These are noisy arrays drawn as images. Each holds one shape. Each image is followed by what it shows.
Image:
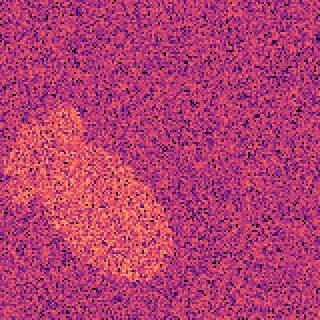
footprint
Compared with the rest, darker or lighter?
lighter
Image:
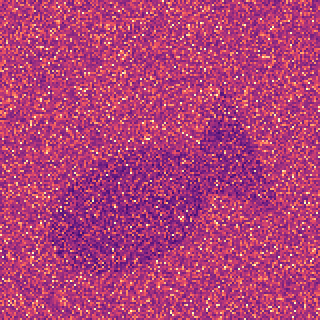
fish
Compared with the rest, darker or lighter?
darker
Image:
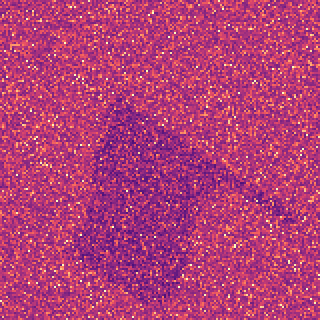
flag
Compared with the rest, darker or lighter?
darker
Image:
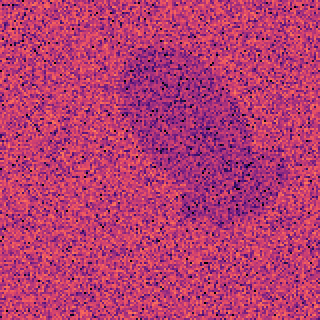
footprint
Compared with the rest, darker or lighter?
darker
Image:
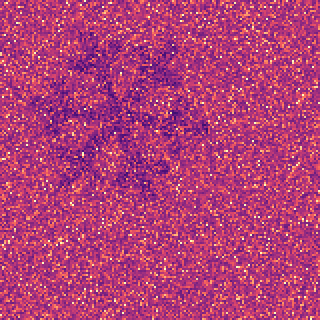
snowflake
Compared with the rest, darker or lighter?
darker
